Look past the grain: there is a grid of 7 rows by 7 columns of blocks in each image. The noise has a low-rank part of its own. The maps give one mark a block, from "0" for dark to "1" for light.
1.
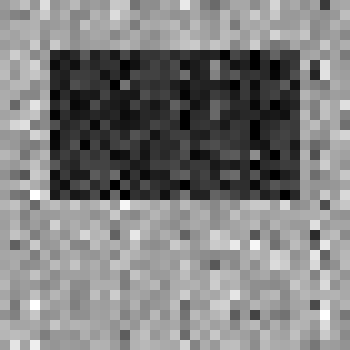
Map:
1111111
1000001
1000001
1000001
1111111
1111111
1111111
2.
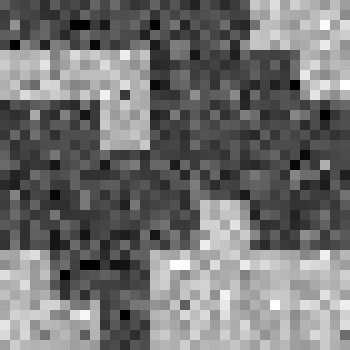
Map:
0000011
1110001
0010000
0000000
0000100
1001111
1101111
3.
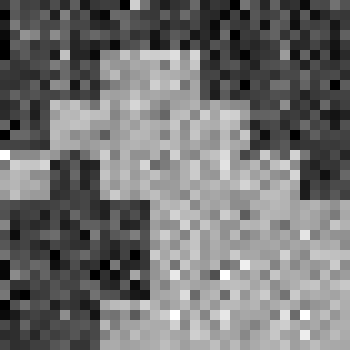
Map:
0000000
0011000
0111100
1011110
0001111
0001111
0011111
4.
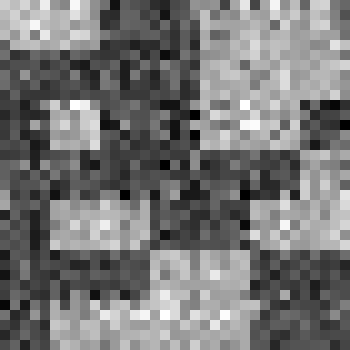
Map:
1100111
0000111
0100110
0000001
0110011
0001100
0111100
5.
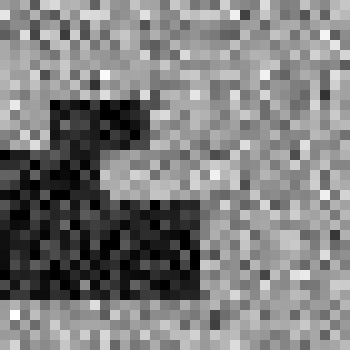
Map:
1111111
1111111
1001111
0011111
0000111
0000111
1111111
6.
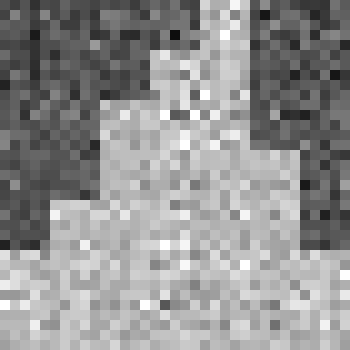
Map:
0000100
0001100
0011100
0011110
0111110
1111111
1111111
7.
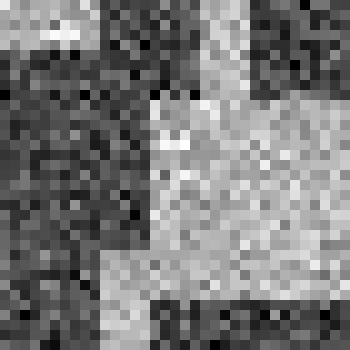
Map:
1100100
0000100
0001111
0001111
0001111
0011111
0010000
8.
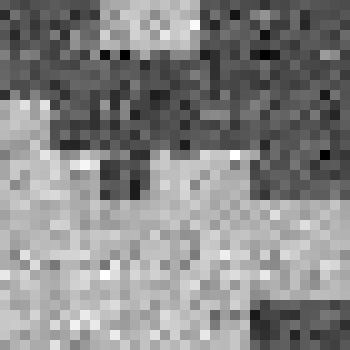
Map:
0011000
0000000
1000000
1101100
1111111
1111111
1111100
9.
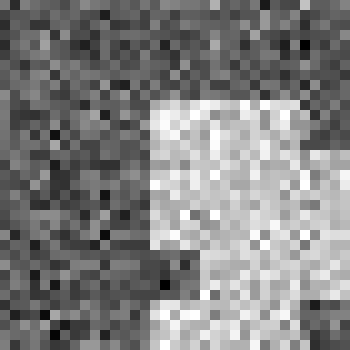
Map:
0000000
0000000
0001110
0001111
0001111
0000111
0001110
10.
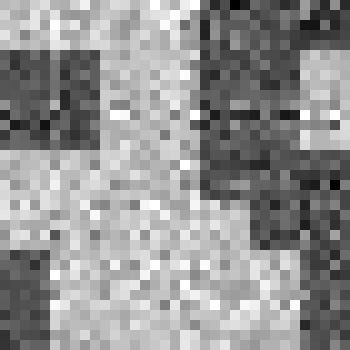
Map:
1111000
0011001
0011001
1111000
1111100
0111110
0111110
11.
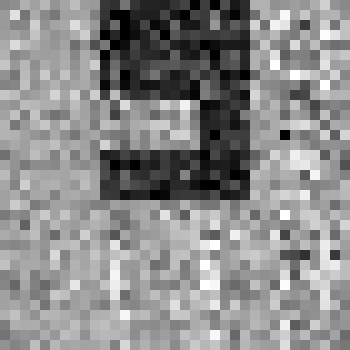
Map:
1100011
1100011
1111011
1100011
1111111
1111111
1111111
